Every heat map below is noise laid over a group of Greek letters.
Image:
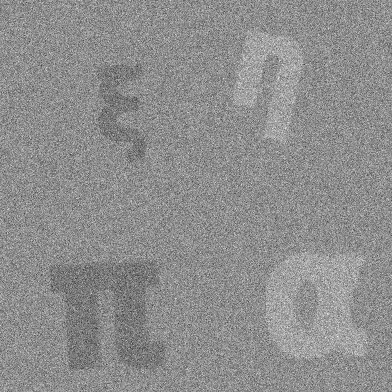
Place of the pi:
bottom left
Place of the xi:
top left
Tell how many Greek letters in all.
4
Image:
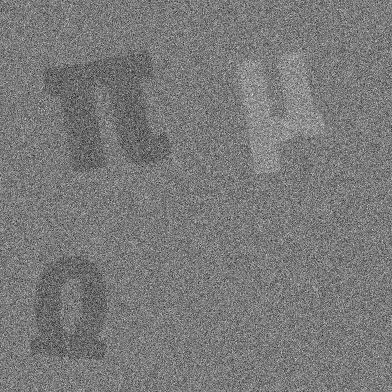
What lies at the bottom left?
omega
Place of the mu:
top right
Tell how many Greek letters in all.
3
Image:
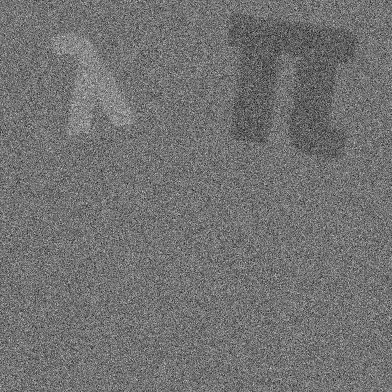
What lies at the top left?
lambda
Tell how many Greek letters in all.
2
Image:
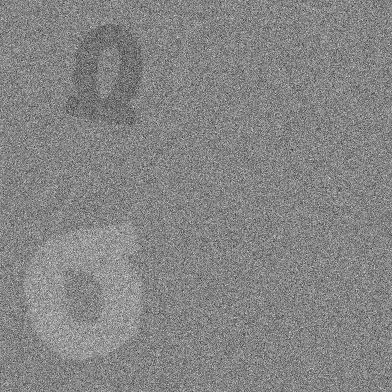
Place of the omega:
top left
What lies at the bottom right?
nothing
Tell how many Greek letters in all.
2
